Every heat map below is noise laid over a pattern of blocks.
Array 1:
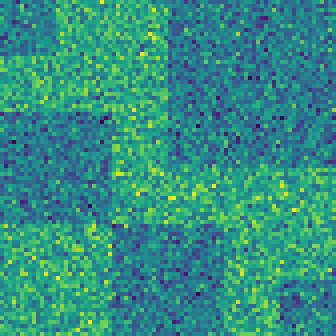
mirrored about the diagonal from the bottom left
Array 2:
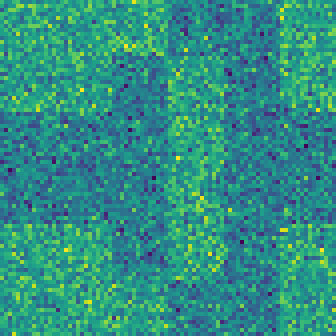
top and bottom mirror each other
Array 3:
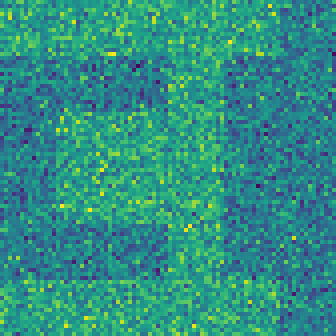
top and bottom mirror each other
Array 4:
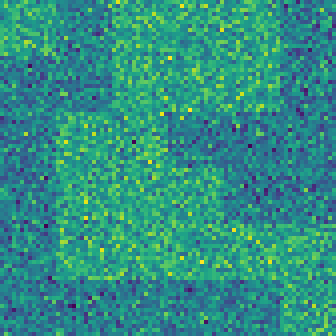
no symmetry
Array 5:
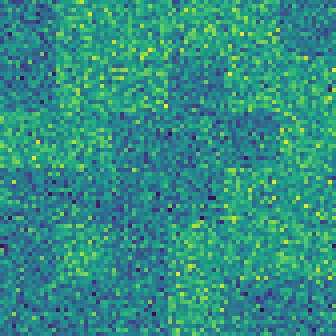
mirrored about the diagonal from the bottom left
